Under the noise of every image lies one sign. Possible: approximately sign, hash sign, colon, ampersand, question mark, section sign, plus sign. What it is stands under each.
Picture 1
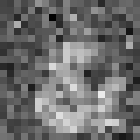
ampersand
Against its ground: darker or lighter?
lighter
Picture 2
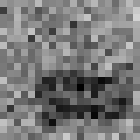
approximately sign
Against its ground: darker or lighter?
darker
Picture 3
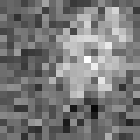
hash sign
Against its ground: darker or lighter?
lighter
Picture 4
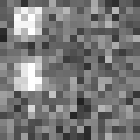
colon
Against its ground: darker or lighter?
lighter
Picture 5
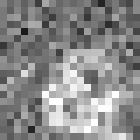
ampersand
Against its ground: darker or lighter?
lighter
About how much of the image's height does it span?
two thirds
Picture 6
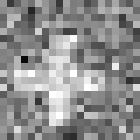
plus sign
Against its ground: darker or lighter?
lighter
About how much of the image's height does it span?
two thirds
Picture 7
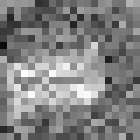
approximately sign
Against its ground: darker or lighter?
lighter
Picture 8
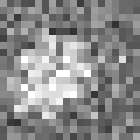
hash sign
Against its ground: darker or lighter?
lighter
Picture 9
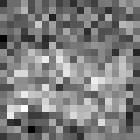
approximately sign
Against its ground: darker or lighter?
lighter
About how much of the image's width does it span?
nearly all
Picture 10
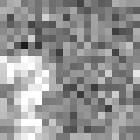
question mark
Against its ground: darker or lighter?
lighter
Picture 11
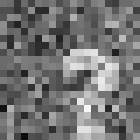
question mark
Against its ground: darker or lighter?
lighter
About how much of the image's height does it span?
two thirds
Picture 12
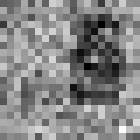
section sign
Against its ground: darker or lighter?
darker
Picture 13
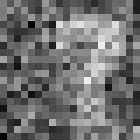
question mark
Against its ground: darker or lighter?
lighter
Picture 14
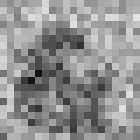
ampersand
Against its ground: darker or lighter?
darker
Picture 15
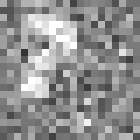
question mark
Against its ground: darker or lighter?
lighter
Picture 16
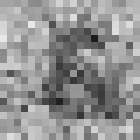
ampersand
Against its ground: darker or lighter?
darker
